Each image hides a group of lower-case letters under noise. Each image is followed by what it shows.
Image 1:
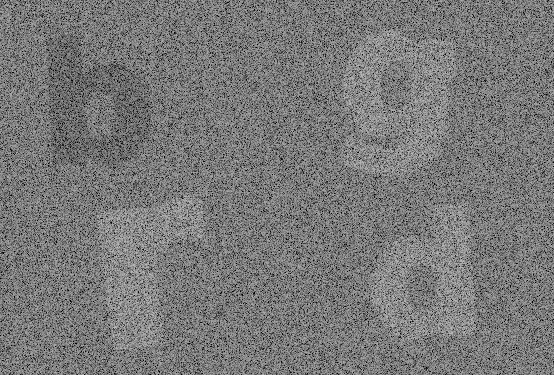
top left: dark b; top right: light g; bottom left: light r; bottom right: light d
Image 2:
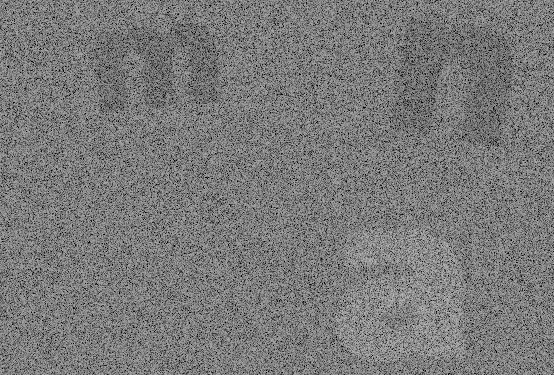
top left: dark m; top right: dark n; bottom right: light a
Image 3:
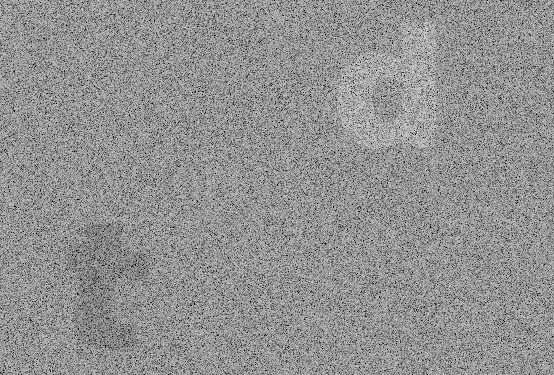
top right: light d; bottom left: dark t
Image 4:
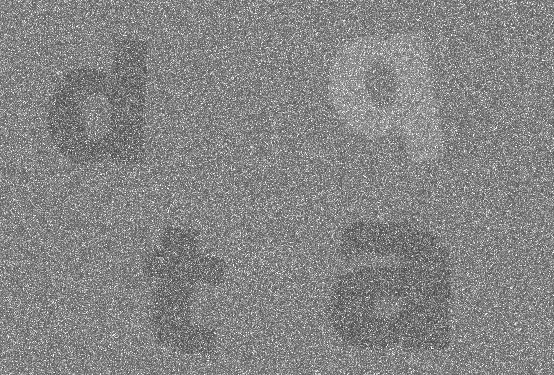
top left: dark d; top right: light q; bottom left: dark t; bottom right: dark a
